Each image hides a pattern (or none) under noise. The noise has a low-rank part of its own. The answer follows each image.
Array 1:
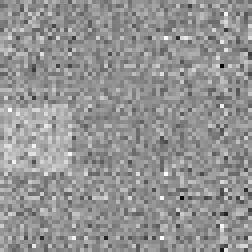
one block
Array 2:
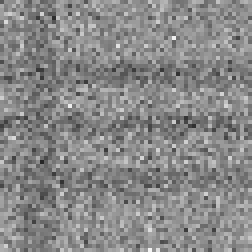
bands of rows crossing bands of columns
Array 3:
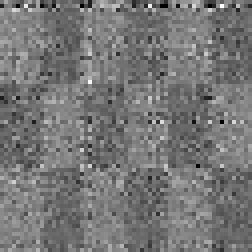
a checkerboard
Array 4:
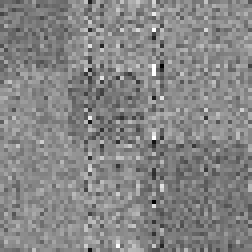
blocks along the diagonal
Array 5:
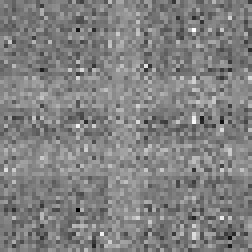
bands of rows crossing bands of columns
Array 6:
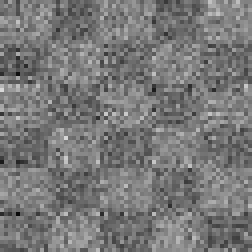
a checkerboard
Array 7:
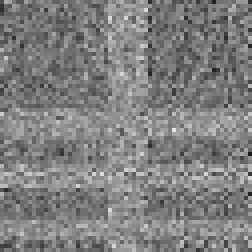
bands of rows crossing bands of columns
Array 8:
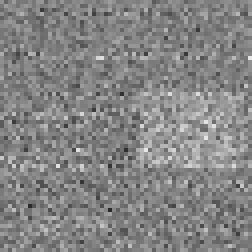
one block
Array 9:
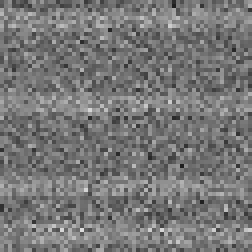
bands of rows
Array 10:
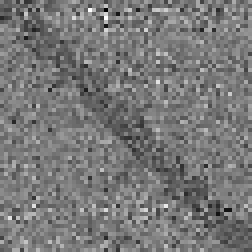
a diagonal band
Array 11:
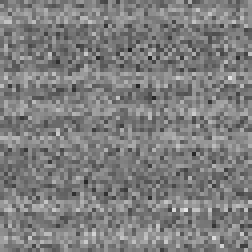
bands of rows
